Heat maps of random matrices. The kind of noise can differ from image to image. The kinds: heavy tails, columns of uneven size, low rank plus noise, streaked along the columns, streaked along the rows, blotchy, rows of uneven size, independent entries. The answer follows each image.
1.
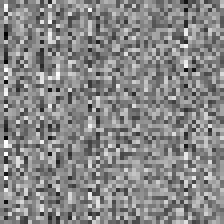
columns of uneven size
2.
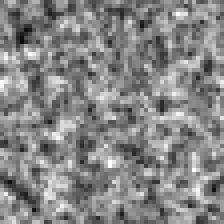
blotchy
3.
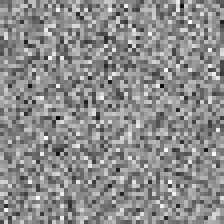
independent entries
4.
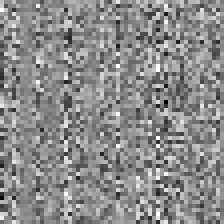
columns of uneven size
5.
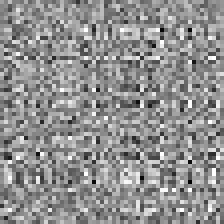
low rank plus noise
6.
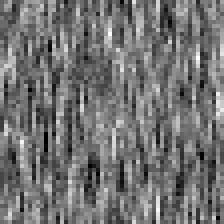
streaked along the columns
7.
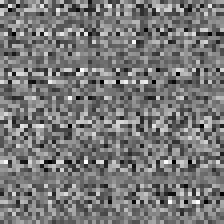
rows of uneven size
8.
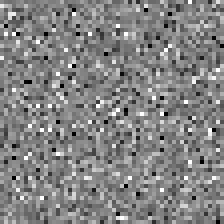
heavy tails
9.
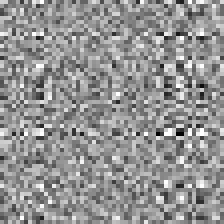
low rank plus noise
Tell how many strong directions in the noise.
one
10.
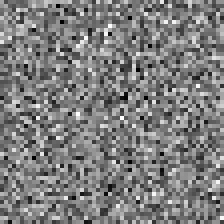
independent entries
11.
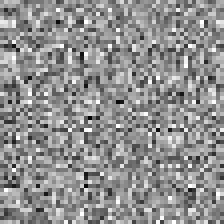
low rank plus noise
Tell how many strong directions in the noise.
two
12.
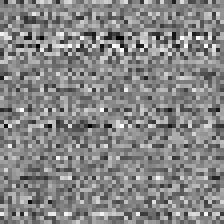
rows of uneven size
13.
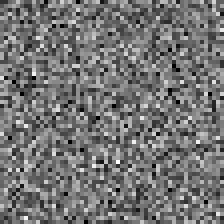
independent entries
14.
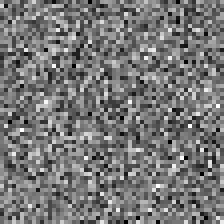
independent entries
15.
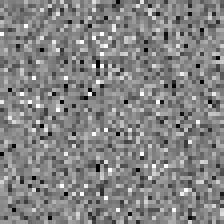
heavy tails
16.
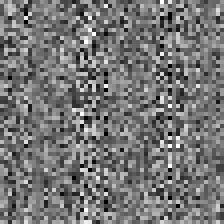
columns of uneven size
